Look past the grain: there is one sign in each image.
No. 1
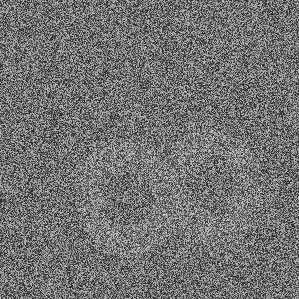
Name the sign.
infinity sign
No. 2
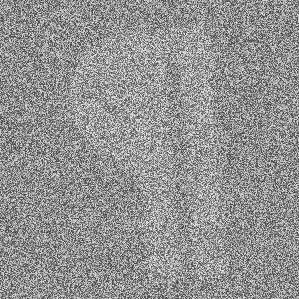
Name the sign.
pilcrow
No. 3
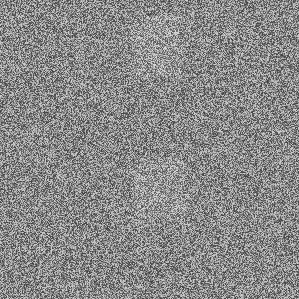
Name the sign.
colon
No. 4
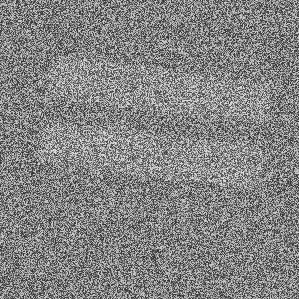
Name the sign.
equals sign
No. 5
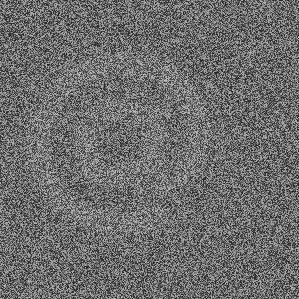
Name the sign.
at sign
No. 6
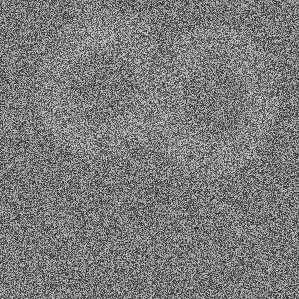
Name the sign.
infinity sign
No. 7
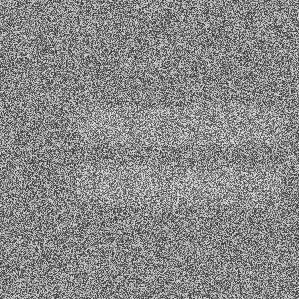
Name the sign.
equals sign
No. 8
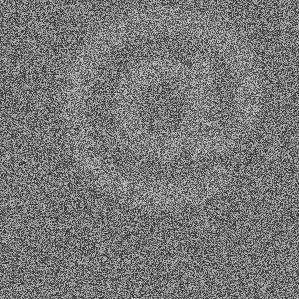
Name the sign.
at sign
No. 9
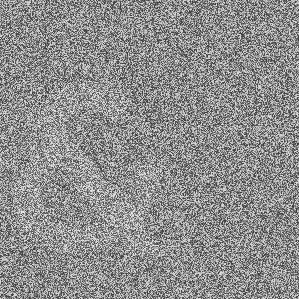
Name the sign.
ampersand
